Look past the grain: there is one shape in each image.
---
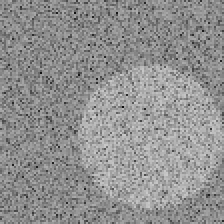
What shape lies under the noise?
disc
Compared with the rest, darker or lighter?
lighter
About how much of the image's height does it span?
two thirds
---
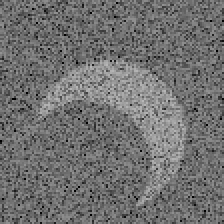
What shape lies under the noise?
crescent
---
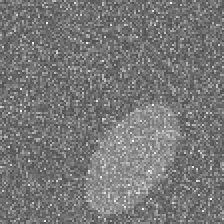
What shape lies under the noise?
ellipse
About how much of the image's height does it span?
half
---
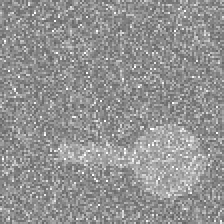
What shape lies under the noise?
lollipop
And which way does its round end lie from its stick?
right
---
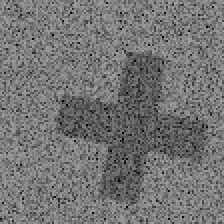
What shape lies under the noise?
cross
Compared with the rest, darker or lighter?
darker
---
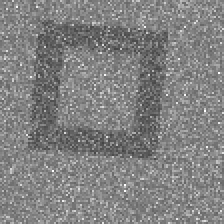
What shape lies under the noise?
square frame
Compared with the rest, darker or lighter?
darker
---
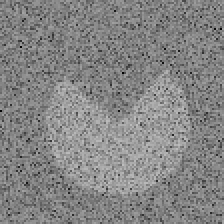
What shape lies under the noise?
disc with a wedge cut out
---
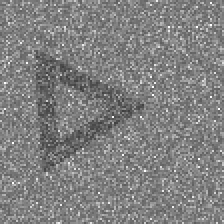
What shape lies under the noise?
triangle frame
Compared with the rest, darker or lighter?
darker
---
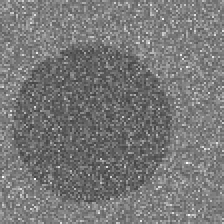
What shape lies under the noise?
disc
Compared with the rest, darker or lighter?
darker
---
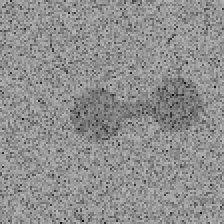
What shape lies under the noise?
dumbbell
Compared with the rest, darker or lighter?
darker
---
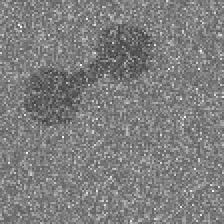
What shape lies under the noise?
dumbbell
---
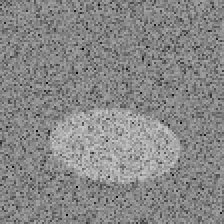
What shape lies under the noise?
ellipse
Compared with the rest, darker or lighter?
lighter
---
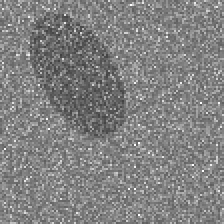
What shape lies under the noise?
ellipse
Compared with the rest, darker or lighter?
darker
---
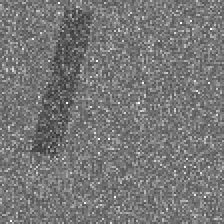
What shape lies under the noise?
bar
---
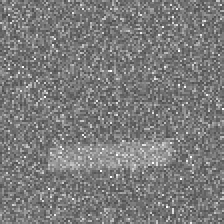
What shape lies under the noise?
bar
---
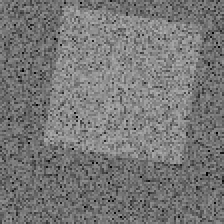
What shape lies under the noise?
square
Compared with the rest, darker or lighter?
lighter
